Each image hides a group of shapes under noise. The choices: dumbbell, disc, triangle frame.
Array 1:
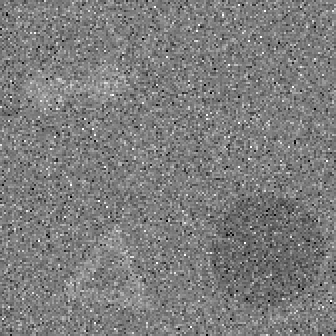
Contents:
top left: light dumbbell; bottom left: light triangle frame; bottom right: dark disc
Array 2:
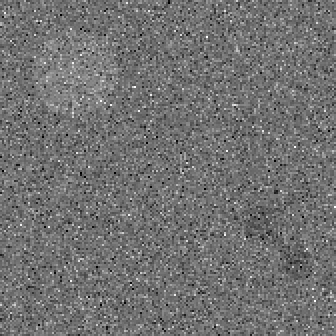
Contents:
top left: light disc; bottom right: dark dumbbell
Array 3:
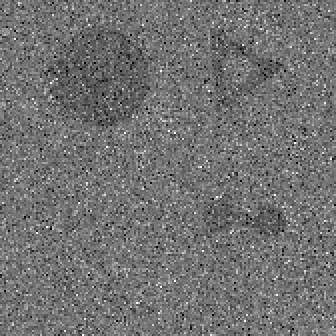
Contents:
top left: dark disc; top right: dark triangle frame; bottom right: dark dumbbell
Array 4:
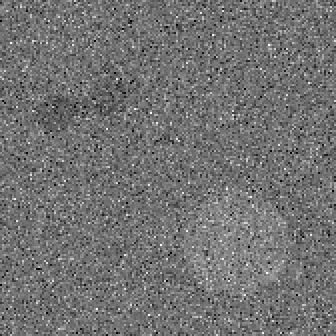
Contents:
top left: dark dumbbell; bottom right: light disc
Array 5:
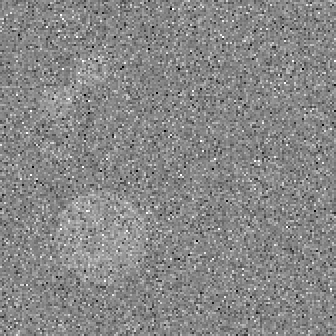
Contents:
top left: light dumbbell; bottom left: light disc
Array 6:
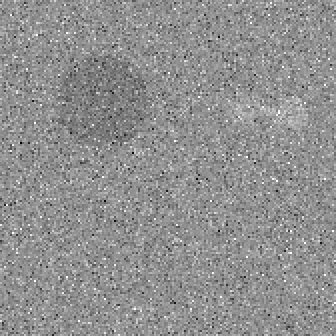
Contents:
top left: dark disc; top right: light dumbbell
